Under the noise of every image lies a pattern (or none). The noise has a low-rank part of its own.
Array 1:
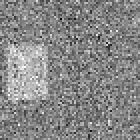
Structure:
one block
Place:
middle left
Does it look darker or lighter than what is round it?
lighter
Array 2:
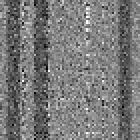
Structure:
bands of columns
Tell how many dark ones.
3
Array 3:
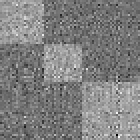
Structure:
blocks along the diagonal
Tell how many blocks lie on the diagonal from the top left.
3
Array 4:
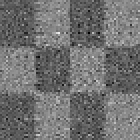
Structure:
a checkerboard
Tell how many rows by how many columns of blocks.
3 by 4
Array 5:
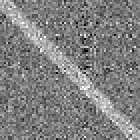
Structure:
a diagonal band
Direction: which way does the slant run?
top left to bottom right
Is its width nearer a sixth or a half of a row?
a sixth
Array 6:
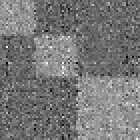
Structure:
blocks along the diagonal
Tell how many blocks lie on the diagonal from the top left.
3
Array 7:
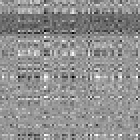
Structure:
one band of rows
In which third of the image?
top
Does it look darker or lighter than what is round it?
darker
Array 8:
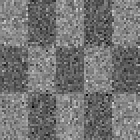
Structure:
a checkerboard
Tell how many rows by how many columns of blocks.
3 by 5
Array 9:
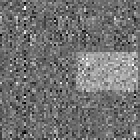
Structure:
one block
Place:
middle right
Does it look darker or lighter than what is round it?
lighter
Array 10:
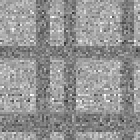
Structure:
bands of rows crossing bands of columns
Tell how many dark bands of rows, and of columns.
2 and 3
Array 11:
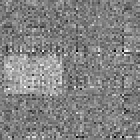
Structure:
one block
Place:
middle left
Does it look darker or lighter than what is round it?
lighter
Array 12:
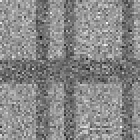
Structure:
bands of rows crossing bands of columns
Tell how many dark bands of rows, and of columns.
1 and 3
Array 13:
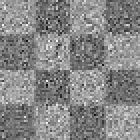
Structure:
a checkerboard
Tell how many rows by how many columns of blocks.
4 by 4
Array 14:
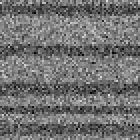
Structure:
bands of rows
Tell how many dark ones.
5
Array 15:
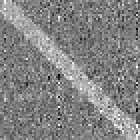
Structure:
a diagonal band
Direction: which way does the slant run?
top left to bottom right
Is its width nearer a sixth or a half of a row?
a sixth
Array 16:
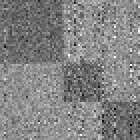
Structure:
blocks along the diagonal
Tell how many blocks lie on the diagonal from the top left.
3
